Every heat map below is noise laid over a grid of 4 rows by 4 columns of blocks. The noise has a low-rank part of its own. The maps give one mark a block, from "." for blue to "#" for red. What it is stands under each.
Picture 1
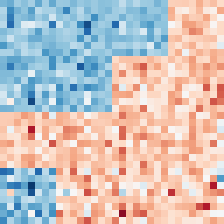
. . . #
. . # #
# # # #
. # # #
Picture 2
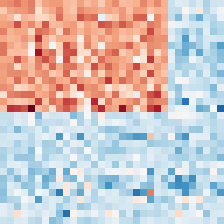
# # # .
# # # .
. . . .
. . . .
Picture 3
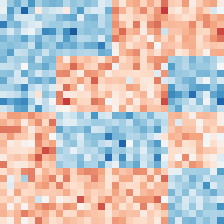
. . # #
. # # .
# . . #
# # # .
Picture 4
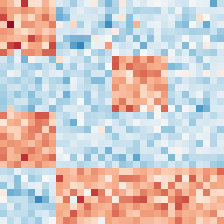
# . . .
. . # .
# . . .
. # # #
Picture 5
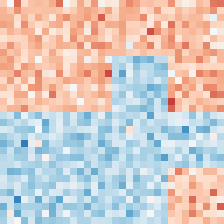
# # # #
# # . #
. . . .
. . . #
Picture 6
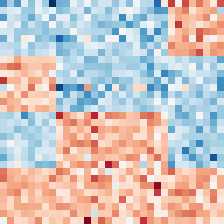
. . . #
# . . .
. # # .
# # # #
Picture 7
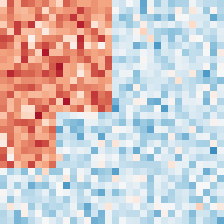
# # . .
# # . .
# . . .
. . . .
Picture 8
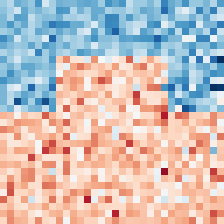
. . . .
. # # .
# # # #
# # # #
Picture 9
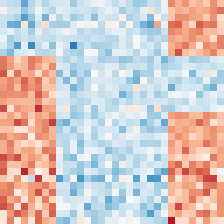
. . . #
# . . .
# . . #
# . . #
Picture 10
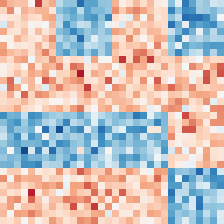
# . # .
# # # #
. . . #
# # # .
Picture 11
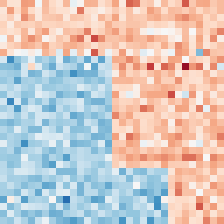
# # # #
. . # #
. . # #
. . . #
